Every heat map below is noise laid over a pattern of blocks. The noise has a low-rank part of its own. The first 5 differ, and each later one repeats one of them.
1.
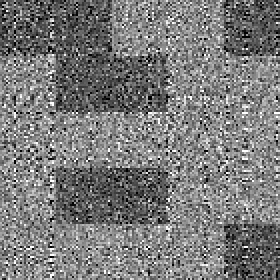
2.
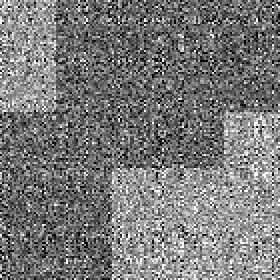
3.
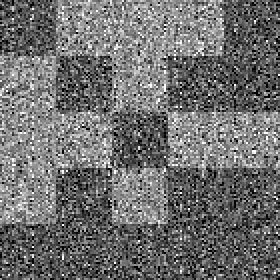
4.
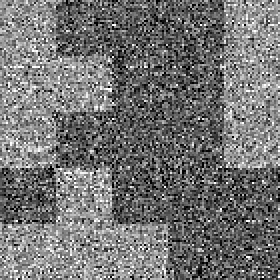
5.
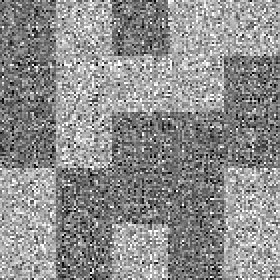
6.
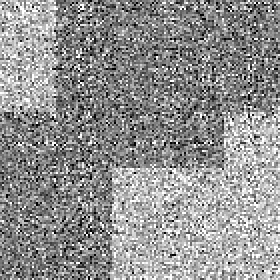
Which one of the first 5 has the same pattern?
2
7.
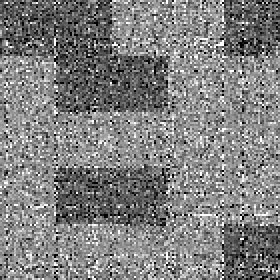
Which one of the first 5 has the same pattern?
1
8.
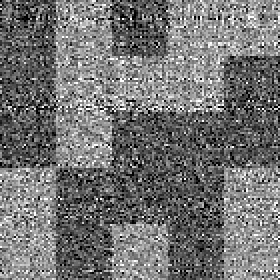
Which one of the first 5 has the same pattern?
5
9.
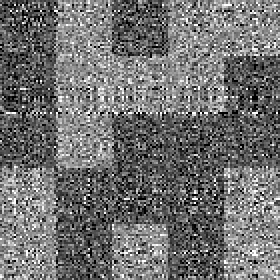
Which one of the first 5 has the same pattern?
5
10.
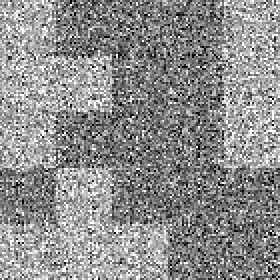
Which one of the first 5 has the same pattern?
4
